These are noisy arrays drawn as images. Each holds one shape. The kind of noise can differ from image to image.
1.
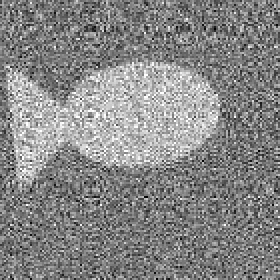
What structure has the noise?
low rank plus noise
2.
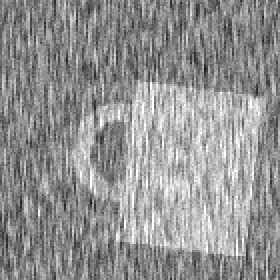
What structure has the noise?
streaked along the columns
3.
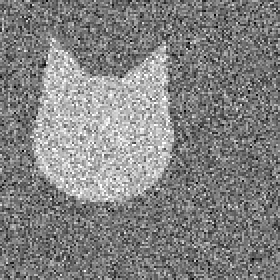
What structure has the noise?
independent entries
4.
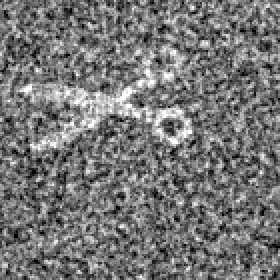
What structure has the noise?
blotchy
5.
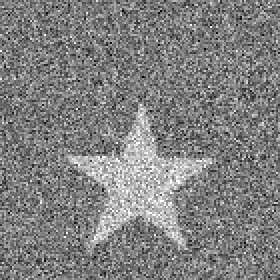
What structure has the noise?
independent entries
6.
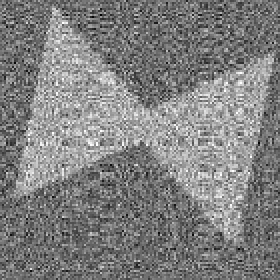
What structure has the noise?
low rank plus noise
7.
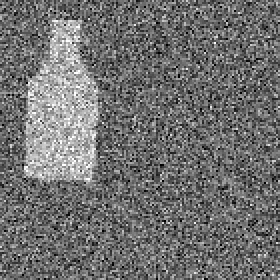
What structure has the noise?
independent entries
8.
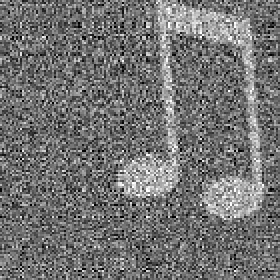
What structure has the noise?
low rank plus noise
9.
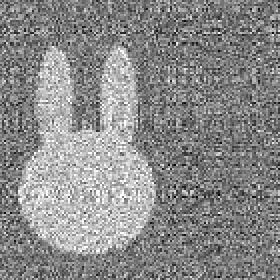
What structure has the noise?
low rank plus noise
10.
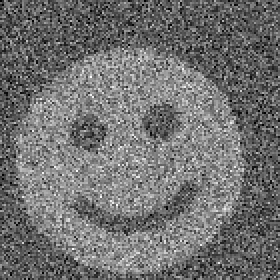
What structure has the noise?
independent entries
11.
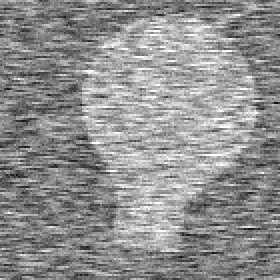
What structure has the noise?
streaked along the rows
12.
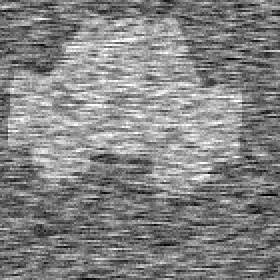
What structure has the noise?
streaked along the rows
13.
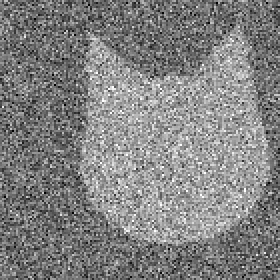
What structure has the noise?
independent entries
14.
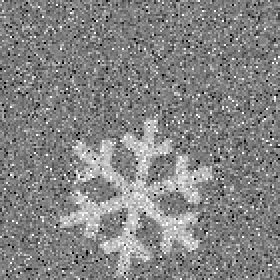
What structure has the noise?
heavy tails
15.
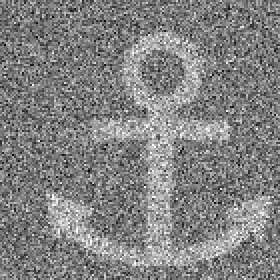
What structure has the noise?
independent entries
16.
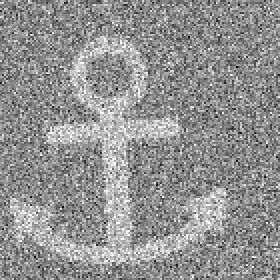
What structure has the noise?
independent entries
